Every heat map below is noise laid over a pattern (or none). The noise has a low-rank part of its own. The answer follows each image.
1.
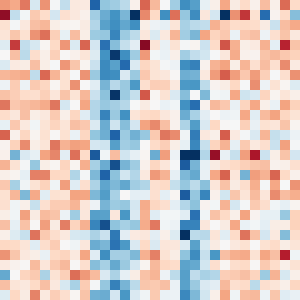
bands of columns
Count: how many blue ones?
2
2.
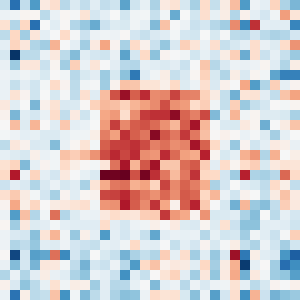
one block
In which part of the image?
centre
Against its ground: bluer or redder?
redder
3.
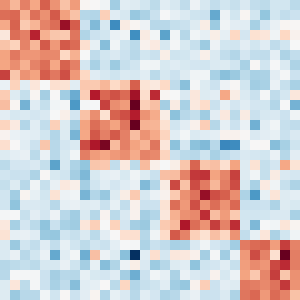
blocks along the diagonal
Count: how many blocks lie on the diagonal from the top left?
4
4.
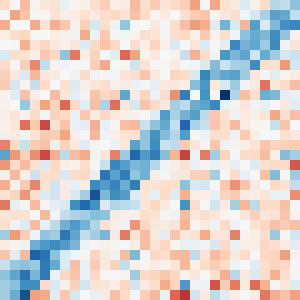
a diagonal band
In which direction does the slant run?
bottom left to top right
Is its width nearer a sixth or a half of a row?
a sixth
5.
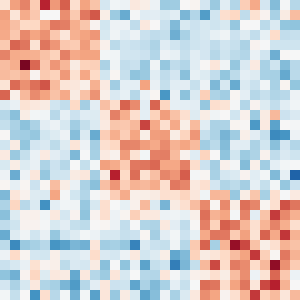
blocks along the diagonal
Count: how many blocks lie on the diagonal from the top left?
3
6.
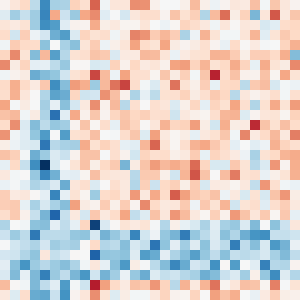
bands of rows crossing bands of columns
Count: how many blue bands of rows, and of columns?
1 and 1
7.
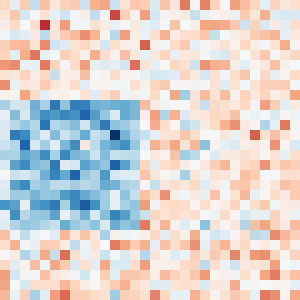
one block
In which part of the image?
middle left
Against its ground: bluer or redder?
bluer
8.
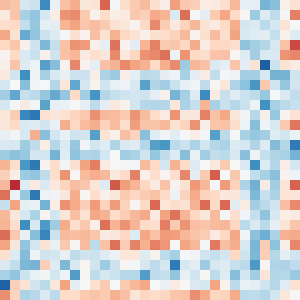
bands of rows crossing bands of columns
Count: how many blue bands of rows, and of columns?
3 and 2
